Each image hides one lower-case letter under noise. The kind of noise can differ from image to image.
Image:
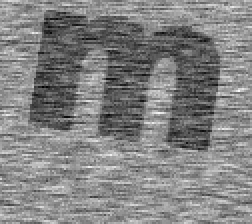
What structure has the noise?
streaked along the rows
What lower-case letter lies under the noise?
m
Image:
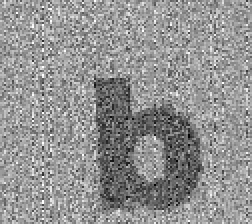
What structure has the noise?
columns of uneven size
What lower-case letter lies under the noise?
b
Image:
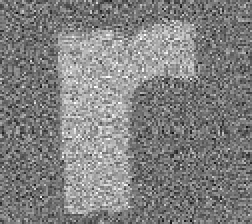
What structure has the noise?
low rank plus noise
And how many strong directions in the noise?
two
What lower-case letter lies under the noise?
r
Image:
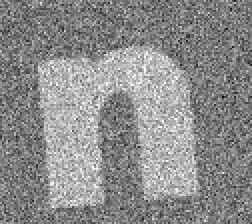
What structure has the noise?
independent entries
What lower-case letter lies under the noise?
n
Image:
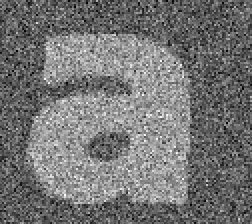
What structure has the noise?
independent entries
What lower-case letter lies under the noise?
a
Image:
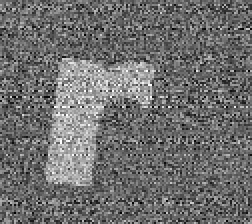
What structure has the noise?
rows of uneven size
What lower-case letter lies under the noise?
r
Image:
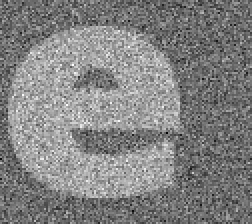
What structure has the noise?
independent entries
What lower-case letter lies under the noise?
e
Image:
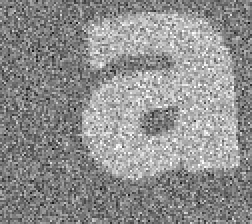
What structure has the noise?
independent entries
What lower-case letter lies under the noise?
a
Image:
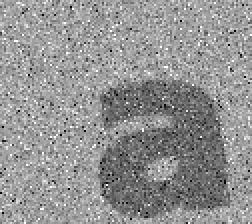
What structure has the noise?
heavy tails
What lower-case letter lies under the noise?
a
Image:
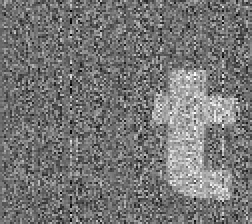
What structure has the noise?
columns of uneven size
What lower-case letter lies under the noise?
t
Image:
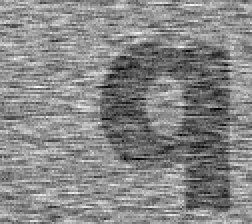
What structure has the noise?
streaked along the rows
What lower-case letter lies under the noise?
q
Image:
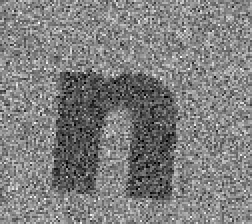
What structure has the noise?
independent entries
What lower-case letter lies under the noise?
n
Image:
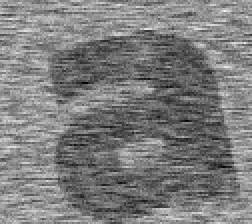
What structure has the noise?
streaked along the rows
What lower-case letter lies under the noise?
a
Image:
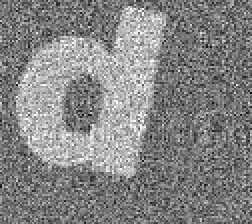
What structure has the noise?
low rank plus noise
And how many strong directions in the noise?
five to eight
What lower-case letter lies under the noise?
d
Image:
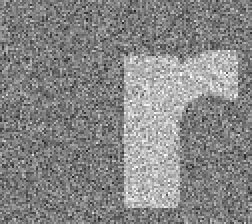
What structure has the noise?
independent entries
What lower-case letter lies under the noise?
r
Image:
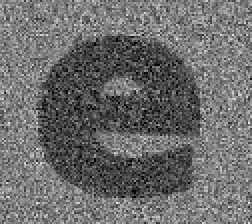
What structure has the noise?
low rank plus noise
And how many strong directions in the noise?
five to eight
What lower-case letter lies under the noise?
e
